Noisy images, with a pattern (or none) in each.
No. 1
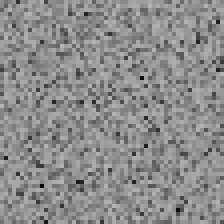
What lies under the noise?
only noise
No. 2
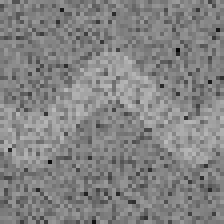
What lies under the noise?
a wavy band
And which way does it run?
left to right
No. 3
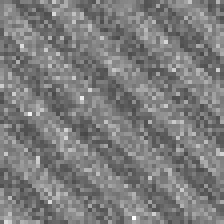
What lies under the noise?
diagonal stripes
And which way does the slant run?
top left to bottom right
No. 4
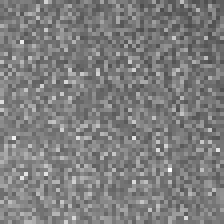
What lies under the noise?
a smooth slope
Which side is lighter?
bottom left
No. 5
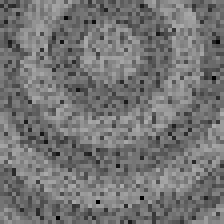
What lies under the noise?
rings round one point
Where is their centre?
top middle
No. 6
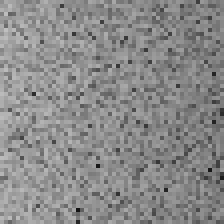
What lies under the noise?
a smooth slope
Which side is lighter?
left
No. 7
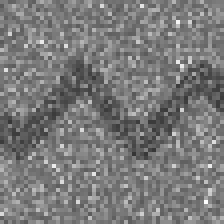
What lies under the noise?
a wavy band
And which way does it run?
left to right
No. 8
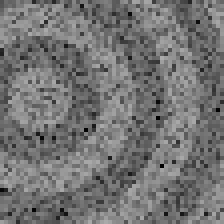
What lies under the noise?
rings round one point
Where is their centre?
middle left
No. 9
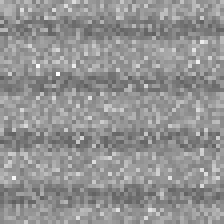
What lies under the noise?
horizontal stripes
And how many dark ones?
4
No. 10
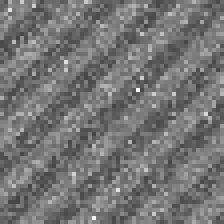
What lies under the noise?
diagonal stripes
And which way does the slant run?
bottom left to top right
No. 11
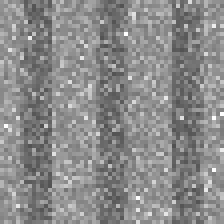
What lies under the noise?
vertical stripes
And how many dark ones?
3
